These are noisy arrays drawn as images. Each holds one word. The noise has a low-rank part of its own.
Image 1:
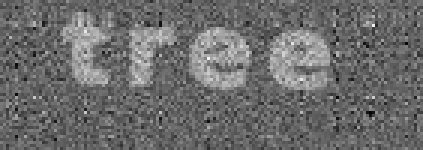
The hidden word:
tree
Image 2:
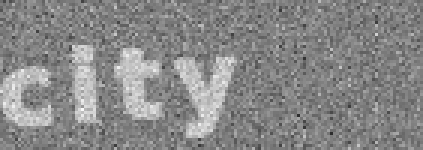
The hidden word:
city
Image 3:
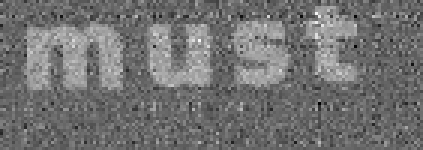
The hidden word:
must
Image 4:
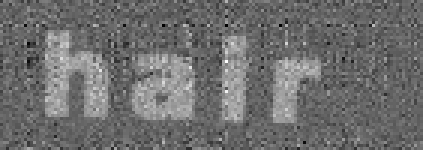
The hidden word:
hair
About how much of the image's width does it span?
two thirds
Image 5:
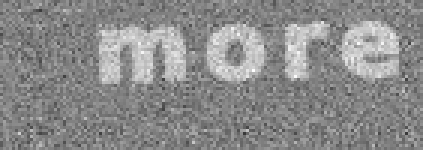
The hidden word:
more
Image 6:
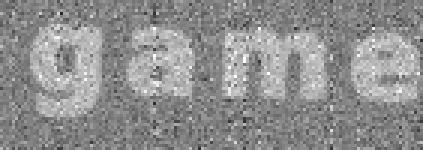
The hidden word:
game
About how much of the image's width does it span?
nearly all
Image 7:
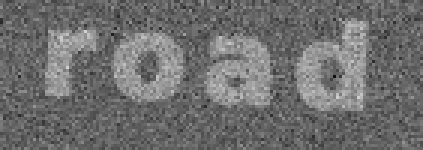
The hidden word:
road
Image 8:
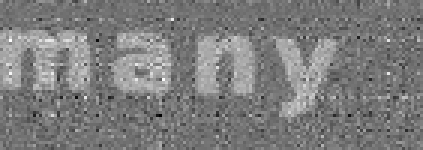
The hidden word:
many
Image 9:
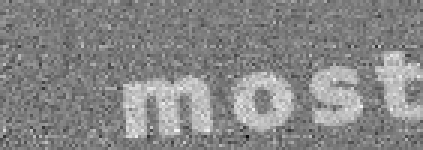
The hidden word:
most
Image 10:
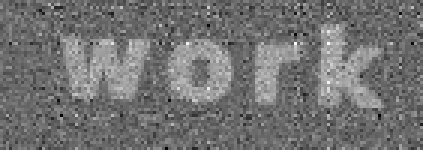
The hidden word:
work
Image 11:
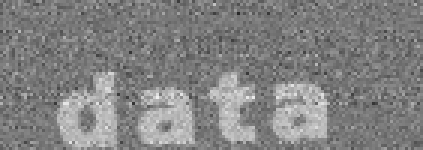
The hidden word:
data
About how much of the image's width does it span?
two thirds
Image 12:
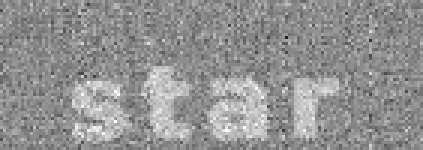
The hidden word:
star
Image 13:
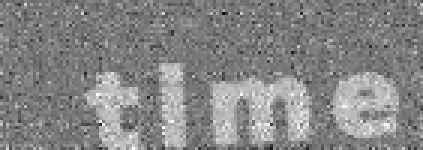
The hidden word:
time
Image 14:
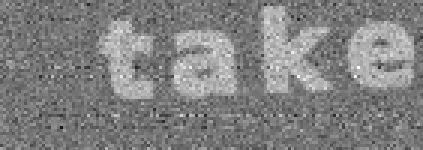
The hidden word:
take
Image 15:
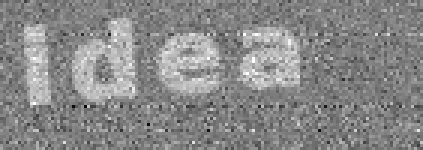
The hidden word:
idea
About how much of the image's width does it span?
two thirds
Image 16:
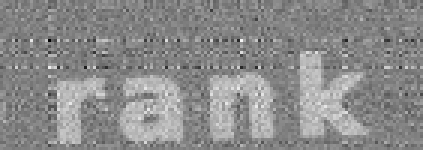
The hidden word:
rank
